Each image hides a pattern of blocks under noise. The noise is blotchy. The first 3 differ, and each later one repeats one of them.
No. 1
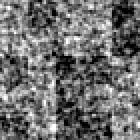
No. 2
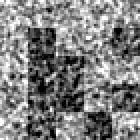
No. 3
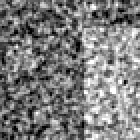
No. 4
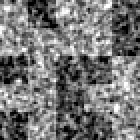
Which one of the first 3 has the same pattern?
1
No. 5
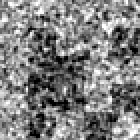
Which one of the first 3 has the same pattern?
2
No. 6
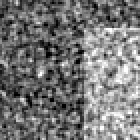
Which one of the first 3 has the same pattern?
3
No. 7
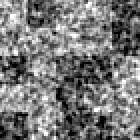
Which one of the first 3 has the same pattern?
1
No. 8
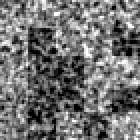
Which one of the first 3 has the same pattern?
2
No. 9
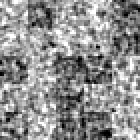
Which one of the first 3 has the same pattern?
1
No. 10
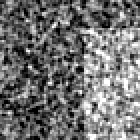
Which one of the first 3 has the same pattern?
3
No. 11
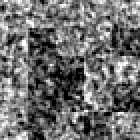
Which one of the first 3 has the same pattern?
2
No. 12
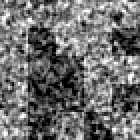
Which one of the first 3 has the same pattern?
2
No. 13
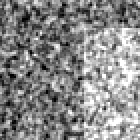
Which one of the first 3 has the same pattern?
3
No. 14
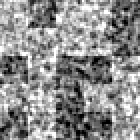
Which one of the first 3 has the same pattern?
1
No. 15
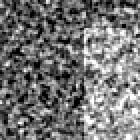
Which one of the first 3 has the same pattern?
3
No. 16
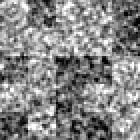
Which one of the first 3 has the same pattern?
1
